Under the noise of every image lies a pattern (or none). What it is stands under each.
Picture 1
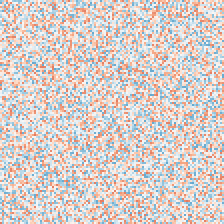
only noise
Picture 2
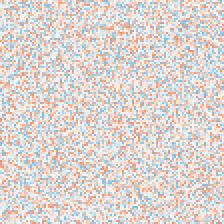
only noise
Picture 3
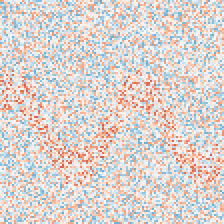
a wavy band
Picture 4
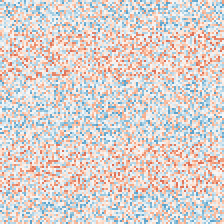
horizontal stripes
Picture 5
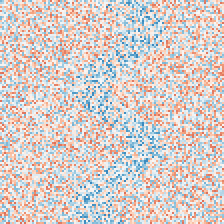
a wavy band
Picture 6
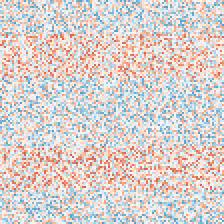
horizontal stripes
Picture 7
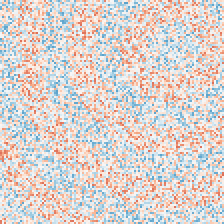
rings round one point
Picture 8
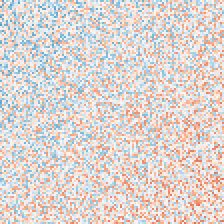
a smooth slope
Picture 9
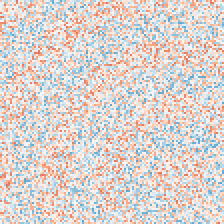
rings round one point
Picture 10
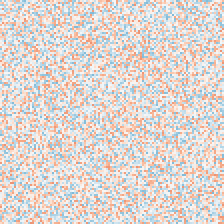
only noise
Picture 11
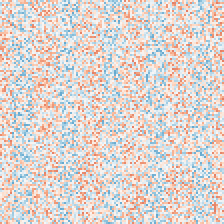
vertical stripes
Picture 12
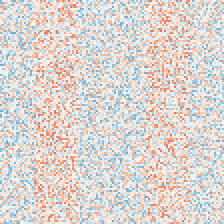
vertical stripes
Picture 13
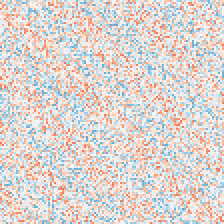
diagonal stripes
